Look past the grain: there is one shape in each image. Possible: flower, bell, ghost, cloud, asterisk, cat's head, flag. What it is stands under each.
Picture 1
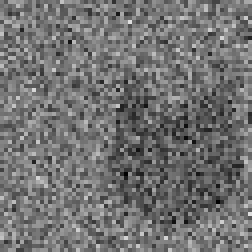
cat's head
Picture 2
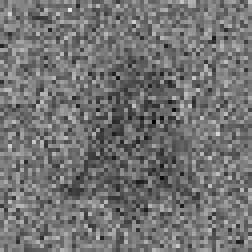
bell
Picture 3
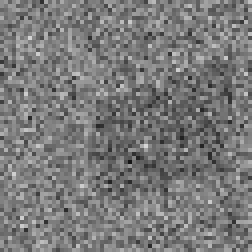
flag
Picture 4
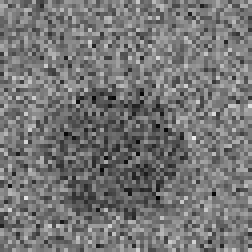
flower
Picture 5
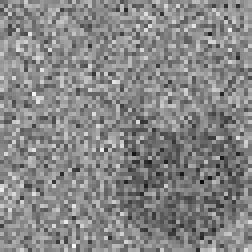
cat's head
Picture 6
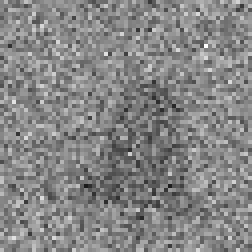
bell
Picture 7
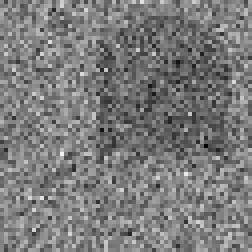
ghost
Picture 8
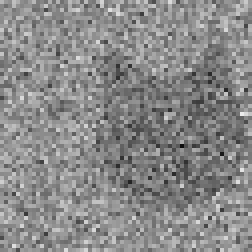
cat's head
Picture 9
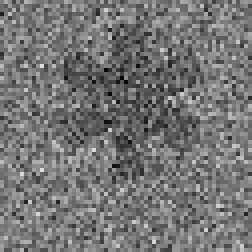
asterisk
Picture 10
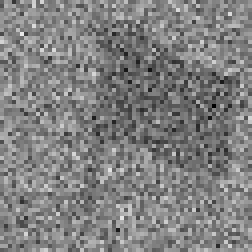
flag
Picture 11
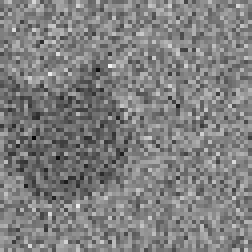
cat's head
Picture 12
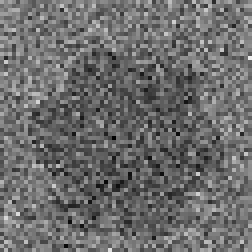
flower
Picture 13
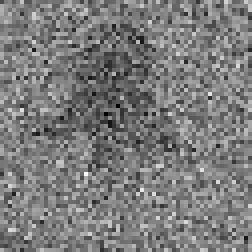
bell
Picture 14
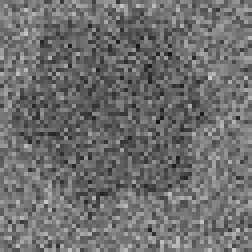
flower
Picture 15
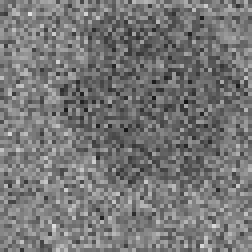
flower
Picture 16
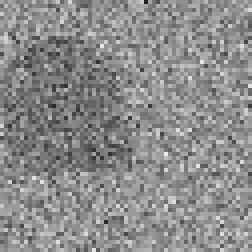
ghost
